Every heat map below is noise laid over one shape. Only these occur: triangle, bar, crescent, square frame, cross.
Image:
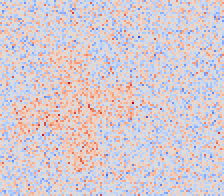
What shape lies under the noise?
cross
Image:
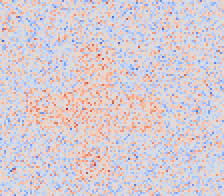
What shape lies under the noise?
cross
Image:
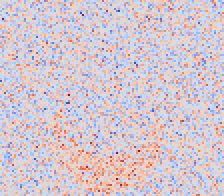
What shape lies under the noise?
crescent
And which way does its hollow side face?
up
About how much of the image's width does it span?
half
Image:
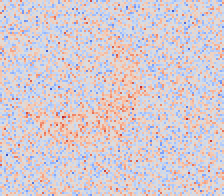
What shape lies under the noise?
crescent
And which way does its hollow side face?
up and left
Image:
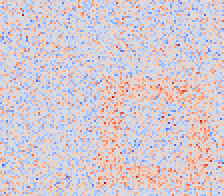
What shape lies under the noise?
square frame
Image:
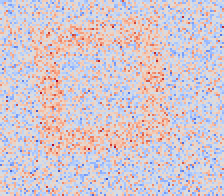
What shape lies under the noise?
square frame
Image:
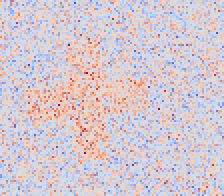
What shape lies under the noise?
cross
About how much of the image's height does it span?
two thirds
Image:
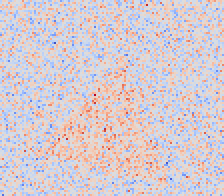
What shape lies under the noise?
triangle
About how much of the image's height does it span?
two thirds
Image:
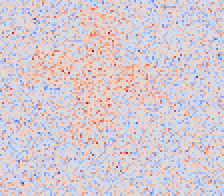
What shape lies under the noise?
cross
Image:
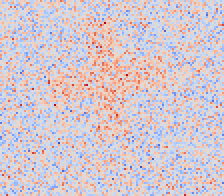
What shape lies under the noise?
cross
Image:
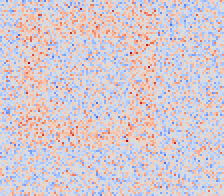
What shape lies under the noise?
square frame
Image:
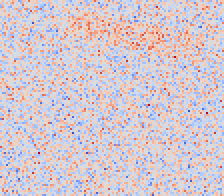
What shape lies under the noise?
bar
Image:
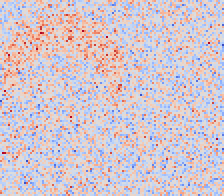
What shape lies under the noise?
crescent
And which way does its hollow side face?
down
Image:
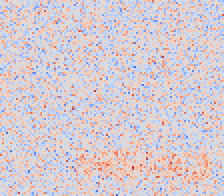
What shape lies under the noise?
bar
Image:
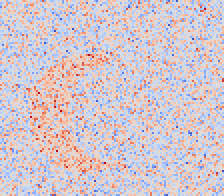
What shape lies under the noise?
crescent
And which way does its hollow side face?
right
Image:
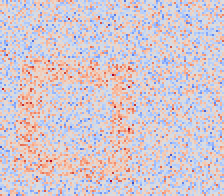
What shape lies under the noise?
square frame
